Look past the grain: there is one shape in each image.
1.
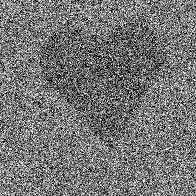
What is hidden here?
dark heart
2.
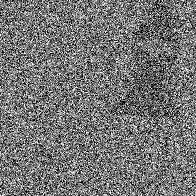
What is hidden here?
dark chess bishop
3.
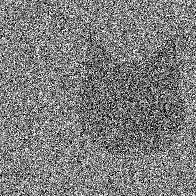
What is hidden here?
dark cat's head
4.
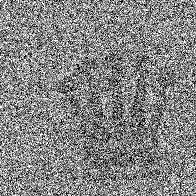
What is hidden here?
dark chess queen
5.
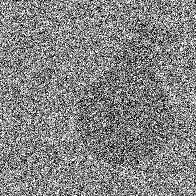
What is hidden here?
dark pear
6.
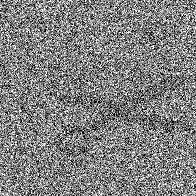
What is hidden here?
dark pair of scissors
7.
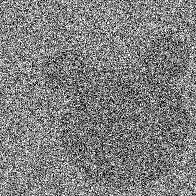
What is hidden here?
dark bear's head
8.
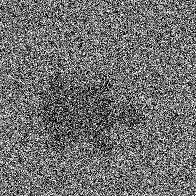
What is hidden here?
dark turtle
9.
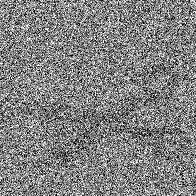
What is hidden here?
dark pair of scissors
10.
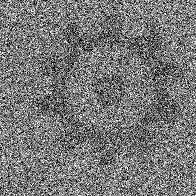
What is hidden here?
dark gear
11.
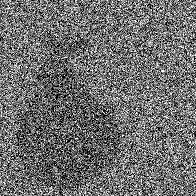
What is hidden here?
dark pear
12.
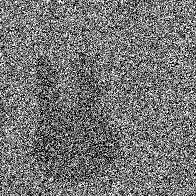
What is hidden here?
dark rabbit's head
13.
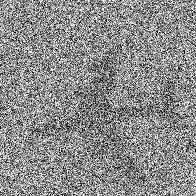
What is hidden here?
dark airplane
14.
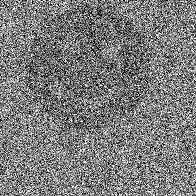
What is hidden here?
dark smiling face
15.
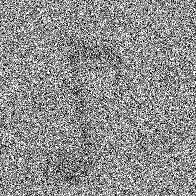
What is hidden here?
dark musical note
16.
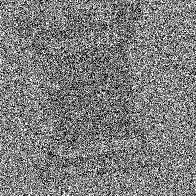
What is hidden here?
dark chess rook
